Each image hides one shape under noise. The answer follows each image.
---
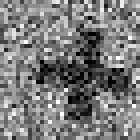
cross
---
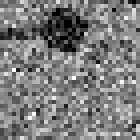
lollipop
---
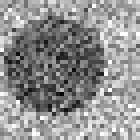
disc
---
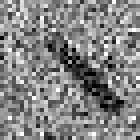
bar
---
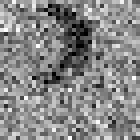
crescent
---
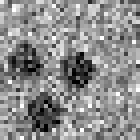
three dots
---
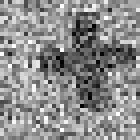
cross
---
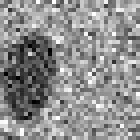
ellipse
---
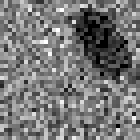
ellipse
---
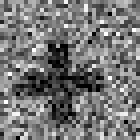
cross
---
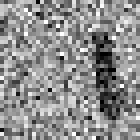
bar
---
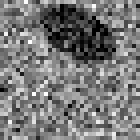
ellipse
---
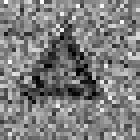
triangle frame
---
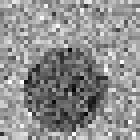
disc
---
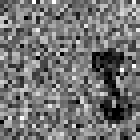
dumbbell
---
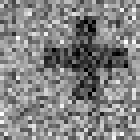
cross
